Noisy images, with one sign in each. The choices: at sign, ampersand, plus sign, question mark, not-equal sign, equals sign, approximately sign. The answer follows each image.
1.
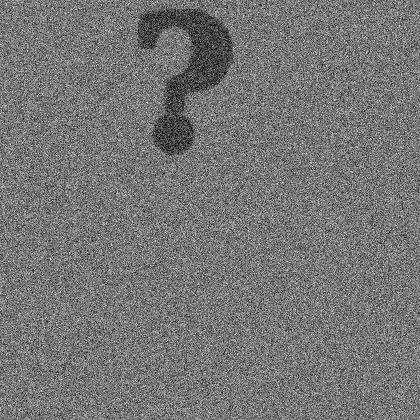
question mark
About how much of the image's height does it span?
a third
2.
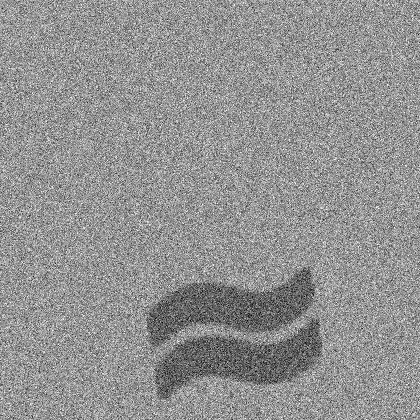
approximately sign
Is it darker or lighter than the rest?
darker
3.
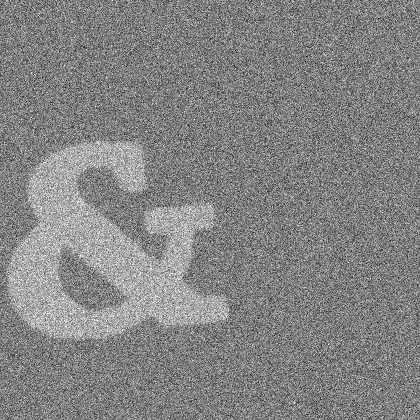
ampersand
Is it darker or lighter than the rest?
lighter
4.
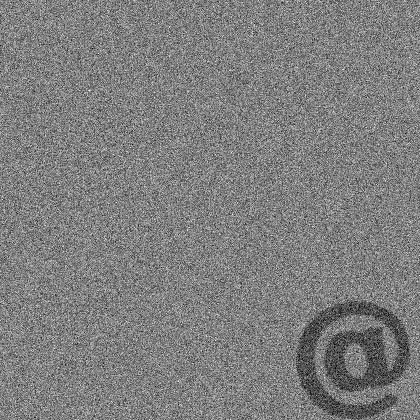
at sign
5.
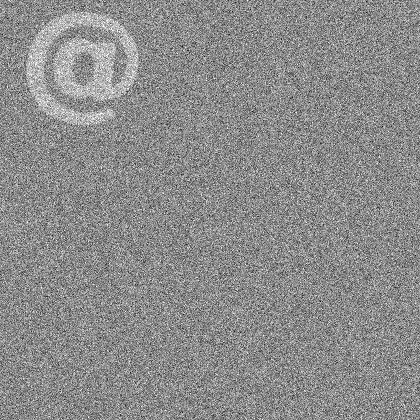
at sign
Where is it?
top left
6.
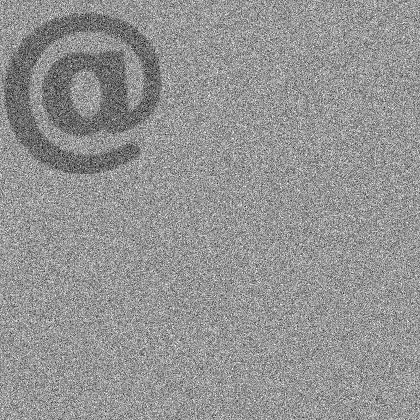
at sign
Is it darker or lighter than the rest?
darker
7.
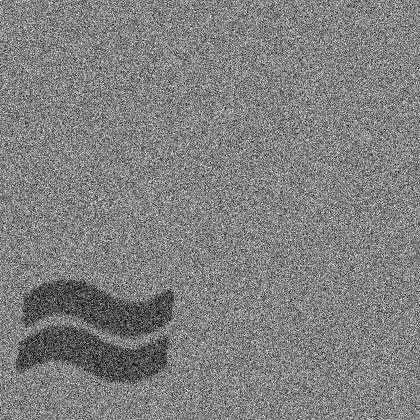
approximately sign
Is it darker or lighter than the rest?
darker
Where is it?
bottom left
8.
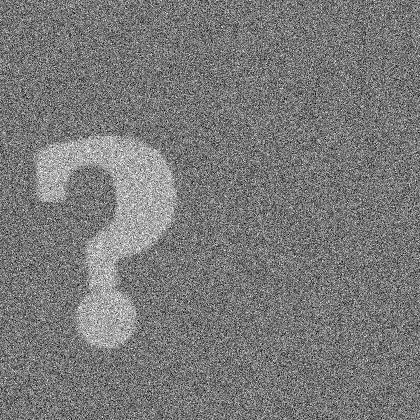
question mark
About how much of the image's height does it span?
half
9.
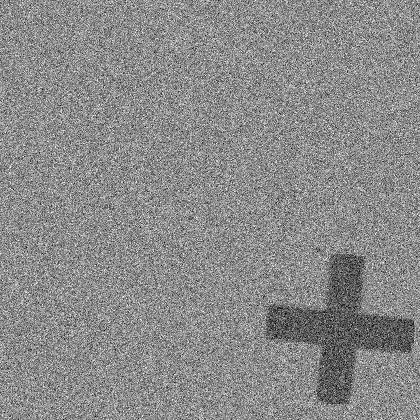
plus sign
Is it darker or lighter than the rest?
darker
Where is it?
bottom right
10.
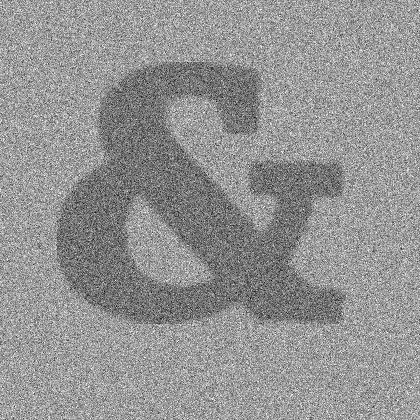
ampersand
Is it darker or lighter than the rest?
darker
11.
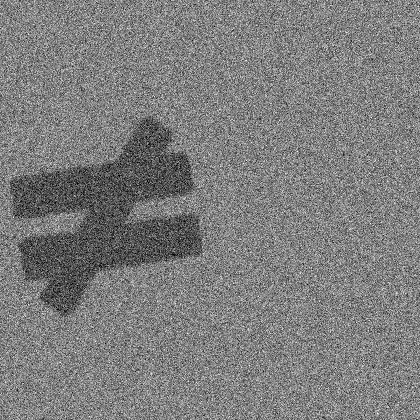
not-equal sign
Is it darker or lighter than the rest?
darker
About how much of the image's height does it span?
half
